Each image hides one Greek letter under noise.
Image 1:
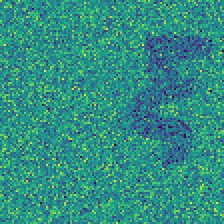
xi
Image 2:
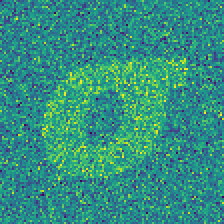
sigma
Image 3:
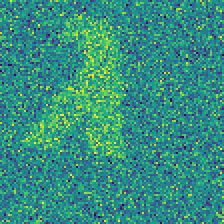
lambda
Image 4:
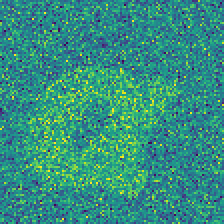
alpha
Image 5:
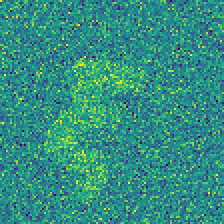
xi
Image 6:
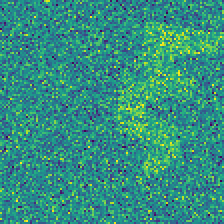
xi
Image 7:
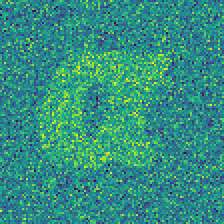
alpha
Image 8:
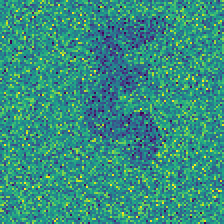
xi
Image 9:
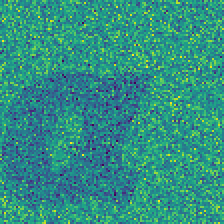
alpha
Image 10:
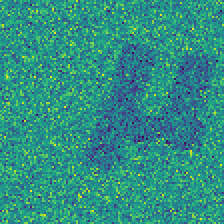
mu
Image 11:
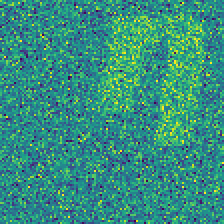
eta
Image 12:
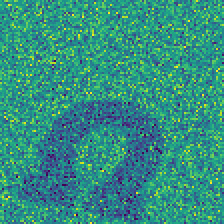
omega
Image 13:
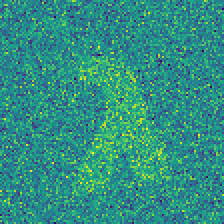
lambda
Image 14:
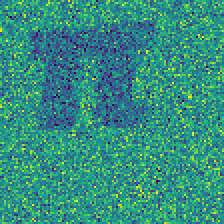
pi
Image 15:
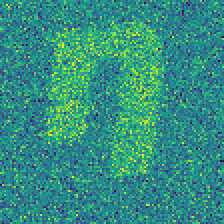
eta
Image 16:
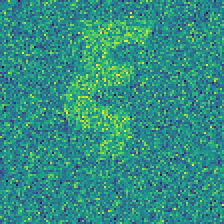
xi
